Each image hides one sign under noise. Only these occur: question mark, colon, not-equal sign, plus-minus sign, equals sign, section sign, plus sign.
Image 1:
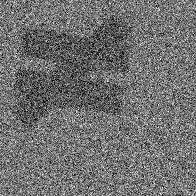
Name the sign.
not-equal sign
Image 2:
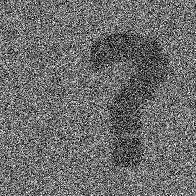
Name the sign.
question mark
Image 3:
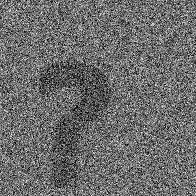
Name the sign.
question mark
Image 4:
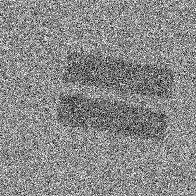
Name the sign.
equals sign
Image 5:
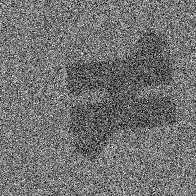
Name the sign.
not-equal sign
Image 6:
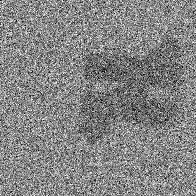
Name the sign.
not-equal sign
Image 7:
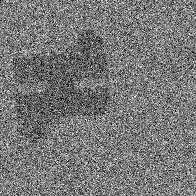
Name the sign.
not-equal sign
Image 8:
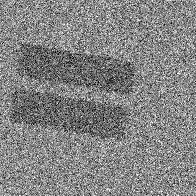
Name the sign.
equals sign
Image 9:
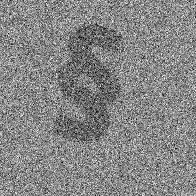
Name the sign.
section sign
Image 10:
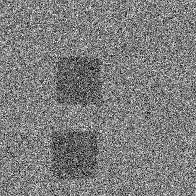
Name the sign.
colon
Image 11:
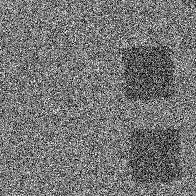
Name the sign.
colon
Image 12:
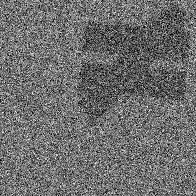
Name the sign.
not-equal sign
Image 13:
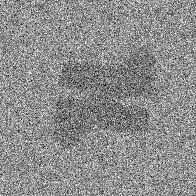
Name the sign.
not-equal sign
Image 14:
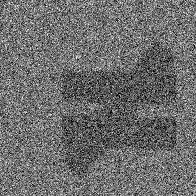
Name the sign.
not-equal sign
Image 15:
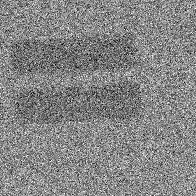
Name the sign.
equals sign
